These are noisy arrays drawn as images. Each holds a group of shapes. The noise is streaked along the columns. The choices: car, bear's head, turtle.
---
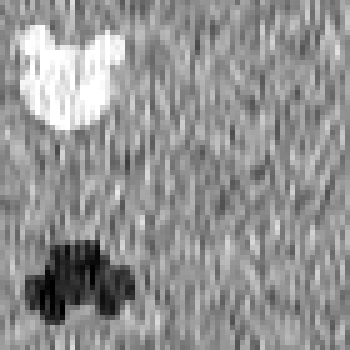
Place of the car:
bottom left
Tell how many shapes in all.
2
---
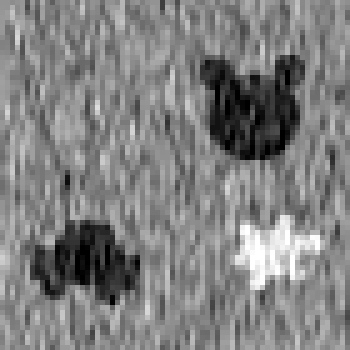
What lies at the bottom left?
car
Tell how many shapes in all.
3
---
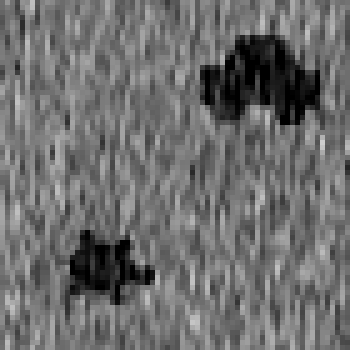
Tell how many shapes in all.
2
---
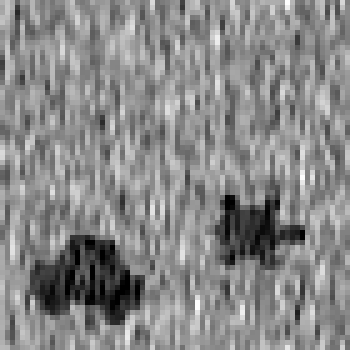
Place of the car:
bottom left
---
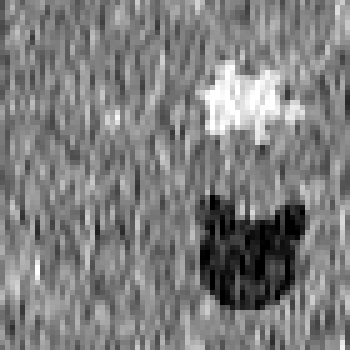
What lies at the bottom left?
nothing
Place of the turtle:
top right
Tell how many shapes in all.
2
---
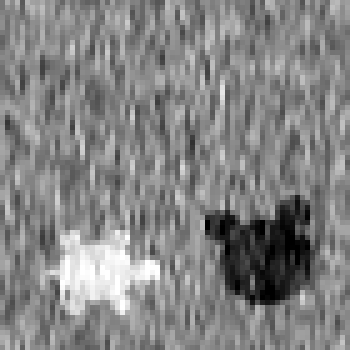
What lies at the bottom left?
turtle
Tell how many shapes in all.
2
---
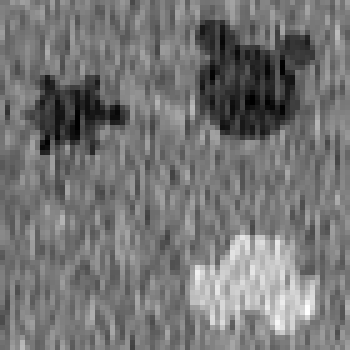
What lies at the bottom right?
car
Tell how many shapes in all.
3
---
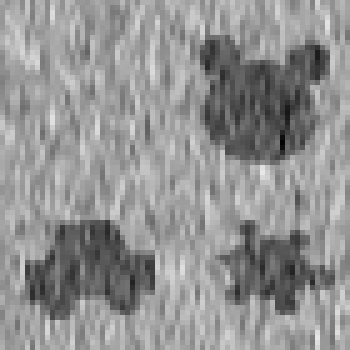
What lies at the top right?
bear's head
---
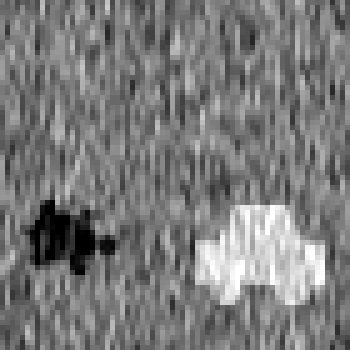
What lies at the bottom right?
car
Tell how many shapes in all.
2
